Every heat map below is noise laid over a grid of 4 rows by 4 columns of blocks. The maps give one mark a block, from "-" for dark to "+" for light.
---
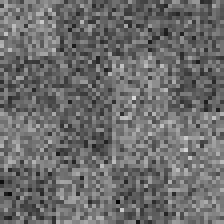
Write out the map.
+ - - -
- - + -
+ - + +
- + - +
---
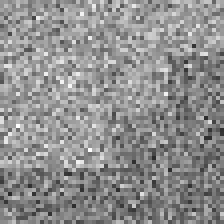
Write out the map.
+ + + +
+ + + -
+ + - -
- - - -
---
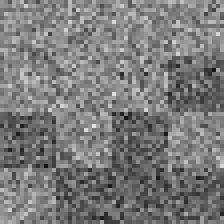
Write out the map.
+ + + +
+ + + -
- + - +
+ - - -
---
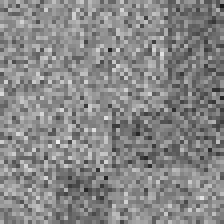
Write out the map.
+ + + -
+ + + -
+ + - -
+ - + +
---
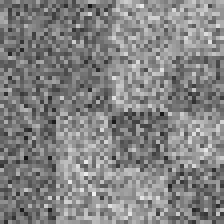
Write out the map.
- - + +
- - + -
- + - +
- + + -
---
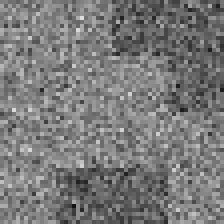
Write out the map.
+ + - -
+ + + -
+ + + +
+ - - +
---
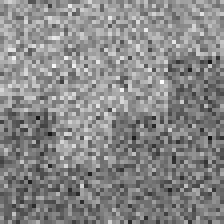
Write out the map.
+ + + +
+ + + -
- + - -
- - - -
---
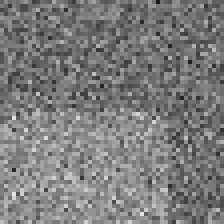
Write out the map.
- - - -
- - - -
+ + + -
+ + + -
